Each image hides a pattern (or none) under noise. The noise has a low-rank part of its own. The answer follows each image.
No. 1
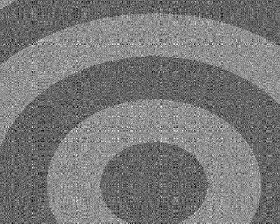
rings round one point
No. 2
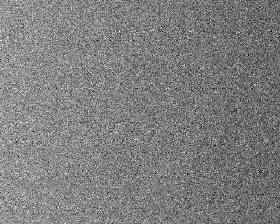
a smooth slope
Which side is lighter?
left
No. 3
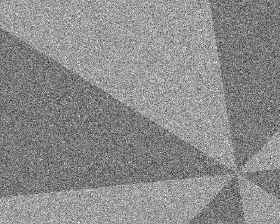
spokes from one point
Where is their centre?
bottom right
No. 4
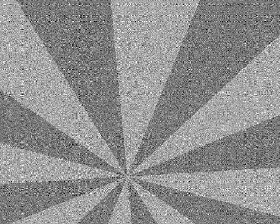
spokes from one point
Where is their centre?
bottom middle
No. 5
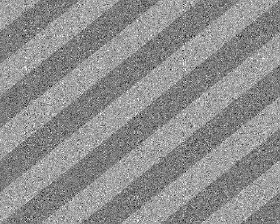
diagonal stripes
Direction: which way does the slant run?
bottom left to top right
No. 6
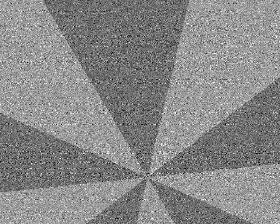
spokes from one point
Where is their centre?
bottom middle
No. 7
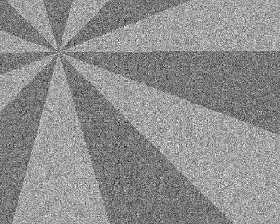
spokes from one point
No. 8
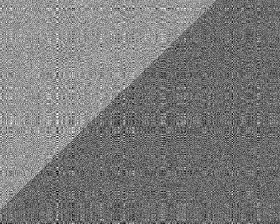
a sharp edge
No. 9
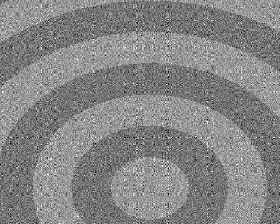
rings round one point
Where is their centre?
bottom middle
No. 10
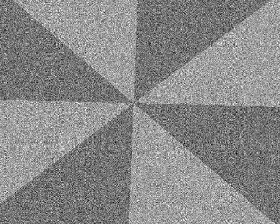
spokes from one point
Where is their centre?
centre
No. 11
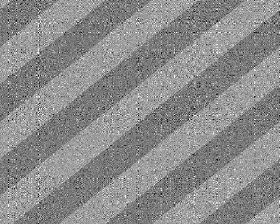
diagonal stripes
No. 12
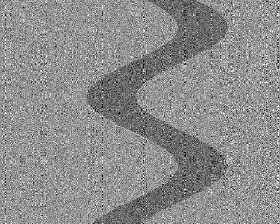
a wavy band
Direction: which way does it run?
top to bottom
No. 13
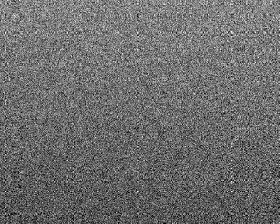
a smooth slope
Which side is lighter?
top
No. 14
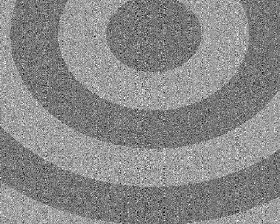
rings round one point
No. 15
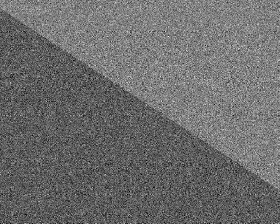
a sharp edge
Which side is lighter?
top right
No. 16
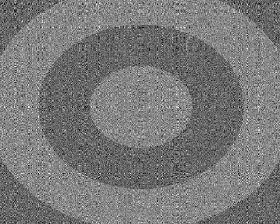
rings round one point
